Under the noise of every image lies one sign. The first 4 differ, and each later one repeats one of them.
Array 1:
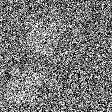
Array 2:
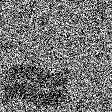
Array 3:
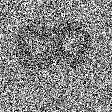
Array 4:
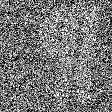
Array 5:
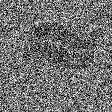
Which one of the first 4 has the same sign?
2
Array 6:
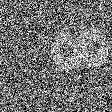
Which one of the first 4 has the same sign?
3
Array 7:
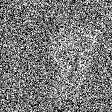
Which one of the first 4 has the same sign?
4
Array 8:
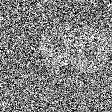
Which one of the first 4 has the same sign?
3
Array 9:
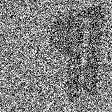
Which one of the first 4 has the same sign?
4
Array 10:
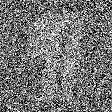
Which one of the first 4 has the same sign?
4
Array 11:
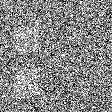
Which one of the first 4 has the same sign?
1
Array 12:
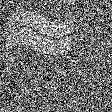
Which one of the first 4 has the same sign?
2
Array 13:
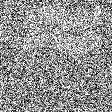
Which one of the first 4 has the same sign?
2
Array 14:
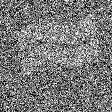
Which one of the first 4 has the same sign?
2
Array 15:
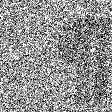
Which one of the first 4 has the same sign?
4
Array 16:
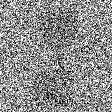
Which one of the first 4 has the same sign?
1
